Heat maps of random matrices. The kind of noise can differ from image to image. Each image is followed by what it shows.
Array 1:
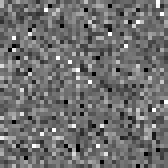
heavy tails
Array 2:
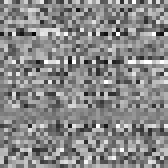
rows of uneven size
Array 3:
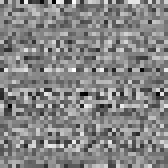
rows of uneven size
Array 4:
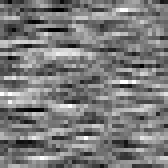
streaked along the rows
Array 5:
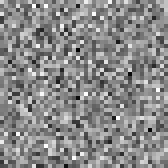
independent entries
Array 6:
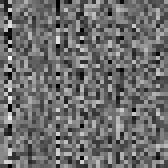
columns of uneven size
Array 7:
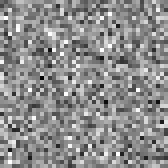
independent entries
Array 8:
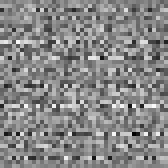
rows of uneven size
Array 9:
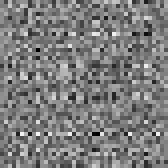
low rank plus noise
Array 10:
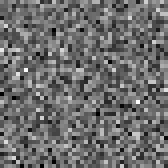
independent entries
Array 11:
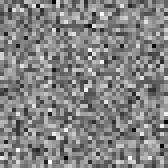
independent entries
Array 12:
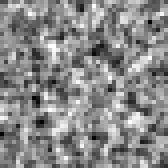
blotchy
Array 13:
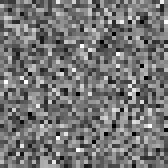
independent entries
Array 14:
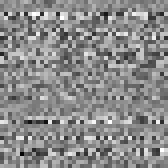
rows of uneven size
